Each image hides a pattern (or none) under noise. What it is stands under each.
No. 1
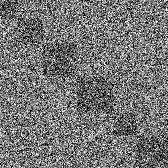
blocks along the diagonal
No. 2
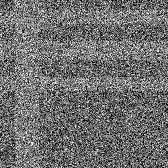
bands of rows crossing bands of columns
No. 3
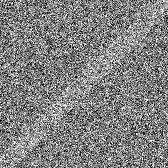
a diagonal band
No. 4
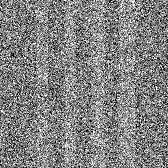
bands of columns
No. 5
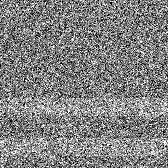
bands of rows
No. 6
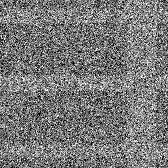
bands of rows crossing bands of columns
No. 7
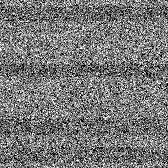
bands of rows
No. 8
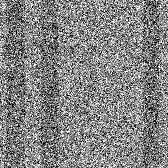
bands of columns
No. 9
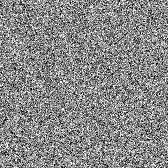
only noise
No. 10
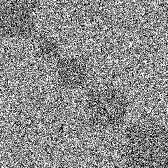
blocks along the diagonal
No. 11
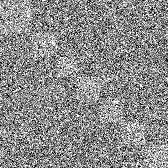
blocks along the diagonal
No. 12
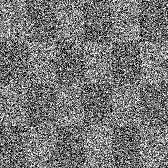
a checkerboard
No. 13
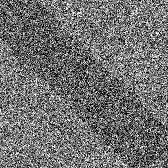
a diagonal band
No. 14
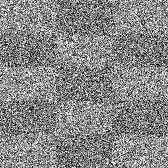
a checkerboard
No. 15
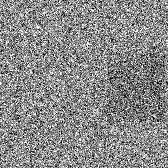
one block
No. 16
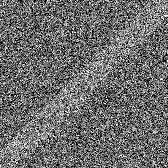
a diagonal band
